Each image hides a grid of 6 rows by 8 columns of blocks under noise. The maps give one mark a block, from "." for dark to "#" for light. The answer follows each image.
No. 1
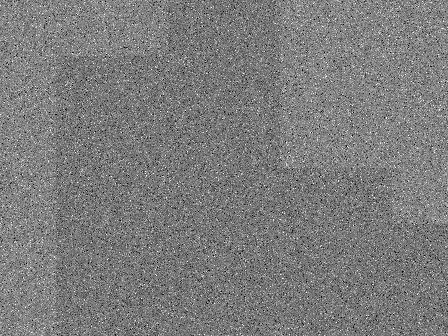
# # # . . # # #
# . . . . # # #
# . . . . # # #
# . . . . . . #
# . . . . . . .
# . . . . . . .
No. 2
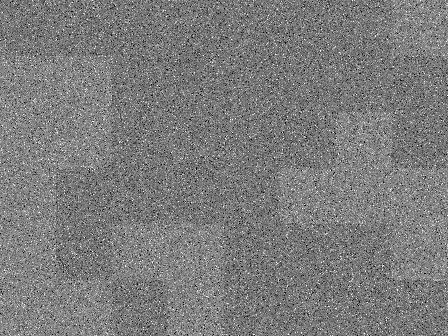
. . . . . . . #
# # . . . . . .
# # . . . . # .
# . . . . # # #
# . # # . . . #
# # . # . . . .
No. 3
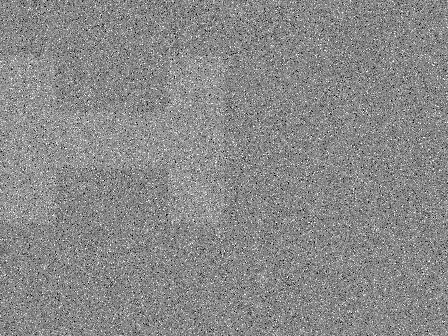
. . . . . . . .
# . . # . . . .
# # # # . . . .
# . . # . . . .
. . . . . . . .
. . . . . . . .
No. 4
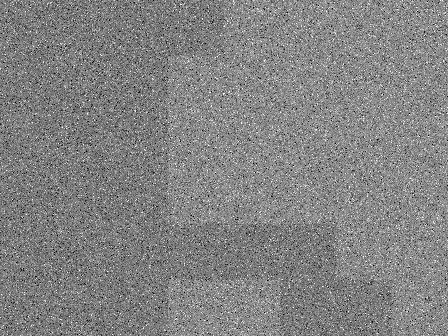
. . . . # # # #
. . . # # # # #
. . . # # # # #
. . . # # # # #
. . . . . . # #
. . . # # . . #
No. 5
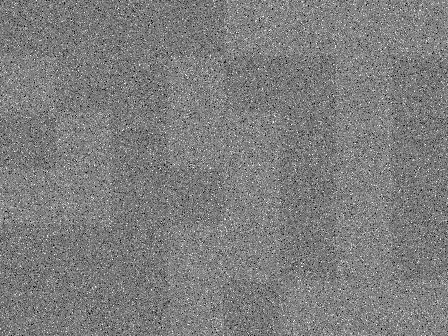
. . . . # # # #
# . . # . . # .
. # . # # . # .
# # . . # . # .
. . . # # . # .
. . . # . # # #
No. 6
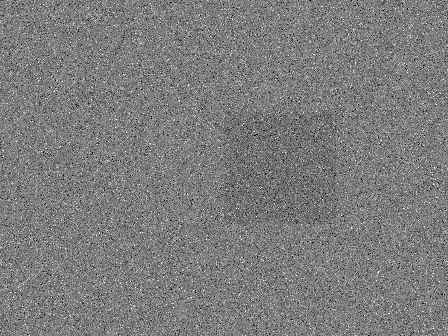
# # # # # # # #
# # # # # # # #
# # # # . . # #
# # # # . . # #
# # # # # # # #
# # # # # # # #
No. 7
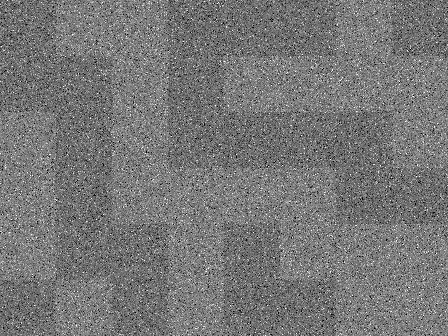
. # # . . . # .
. . # . # # # #
# . # . . . . #
# . # # # # . .
# . . # . # # #
. # . # . . # #
